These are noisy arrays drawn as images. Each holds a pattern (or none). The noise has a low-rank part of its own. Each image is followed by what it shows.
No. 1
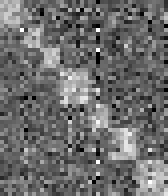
blocks along the diagonal
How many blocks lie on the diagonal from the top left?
7
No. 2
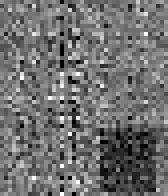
one block
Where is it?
bottom right
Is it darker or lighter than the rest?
darker
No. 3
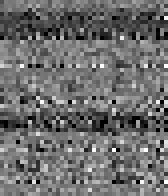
bands of rows
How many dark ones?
2
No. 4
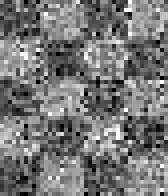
a checkerboard
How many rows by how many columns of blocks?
5 by 4
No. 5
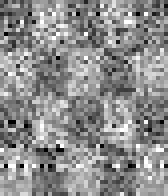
a checkerboard
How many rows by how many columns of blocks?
4 by 5
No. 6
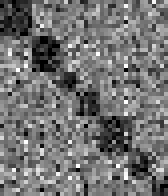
blocks along the diagonal
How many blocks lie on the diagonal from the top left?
7
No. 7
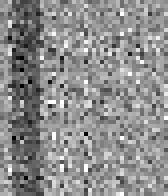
one band of columns
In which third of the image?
left
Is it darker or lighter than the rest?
darker
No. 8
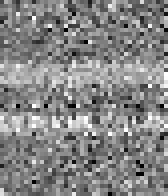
bands of rows
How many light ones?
2
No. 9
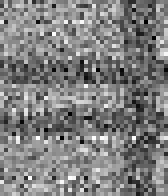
bands of rows crossing bands of columns
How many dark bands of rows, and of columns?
2 and 1
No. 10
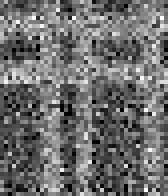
bands of rows crossing bands of columns
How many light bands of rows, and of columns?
2 and 3
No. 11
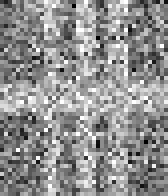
bands of rows crossing bands of columns
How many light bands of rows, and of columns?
1 and 3
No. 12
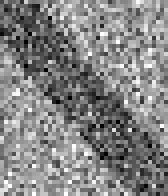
a diagonal band
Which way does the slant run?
top left to bottom right
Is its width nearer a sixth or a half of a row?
a half
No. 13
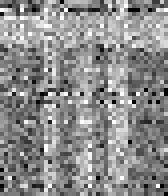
bands of rows crossing bands of columns
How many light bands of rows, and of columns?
1 and 3
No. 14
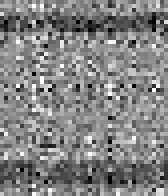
bands of rows
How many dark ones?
2
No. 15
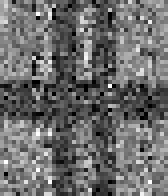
bands of rows crossing bands of columns
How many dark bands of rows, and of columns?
1 and 2
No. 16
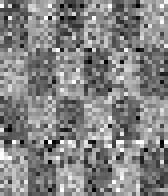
a checkerboard
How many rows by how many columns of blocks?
4 by 6
